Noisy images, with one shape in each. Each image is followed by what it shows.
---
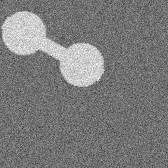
dumbbell
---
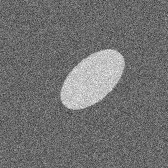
ellipse
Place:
centre
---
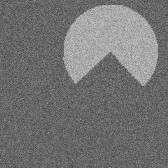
disc with a wedge cut out
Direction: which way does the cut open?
down
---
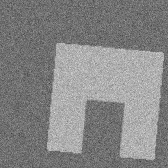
square with a notch
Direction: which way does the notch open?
down
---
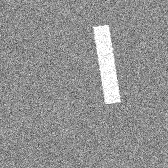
bar
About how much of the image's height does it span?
half
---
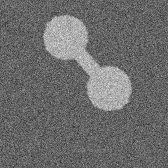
dumbbell
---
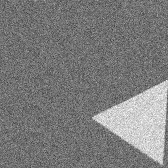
triangle
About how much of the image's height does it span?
half
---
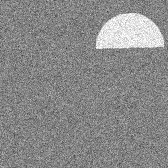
half disc
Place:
top right
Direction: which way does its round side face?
up
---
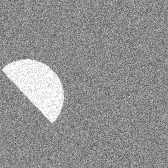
half disc
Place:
middle left
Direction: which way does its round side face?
up and right
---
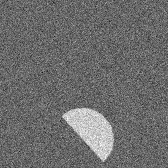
half disc
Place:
bottom middle
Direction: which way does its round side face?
up and right
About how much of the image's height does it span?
a third
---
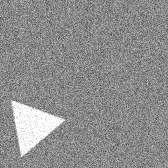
triangle
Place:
bottom left
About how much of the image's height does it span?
a third
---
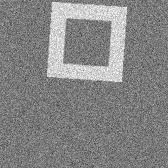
square frame
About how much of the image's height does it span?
half
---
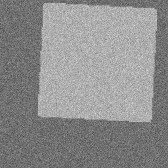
square
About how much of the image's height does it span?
two thirds
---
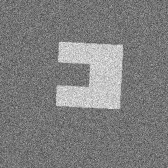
square with a notch
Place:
centre
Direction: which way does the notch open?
left
